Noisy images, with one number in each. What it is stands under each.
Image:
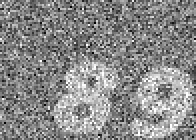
89
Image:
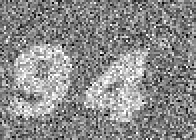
94
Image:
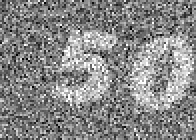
50
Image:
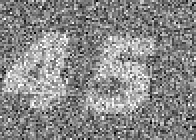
45
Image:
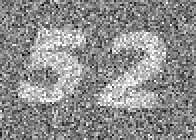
52
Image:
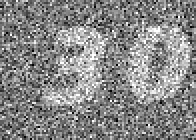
30
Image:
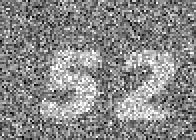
52
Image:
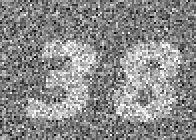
38
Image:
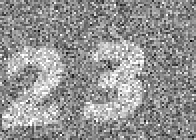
23
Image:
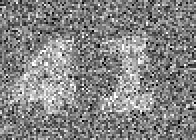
41
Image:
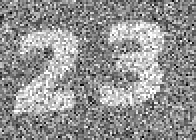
23
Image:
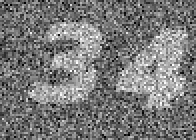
34
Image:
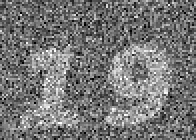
19
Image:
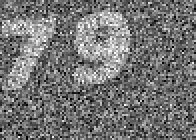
79
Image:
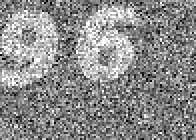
96
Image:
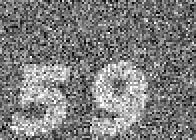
59
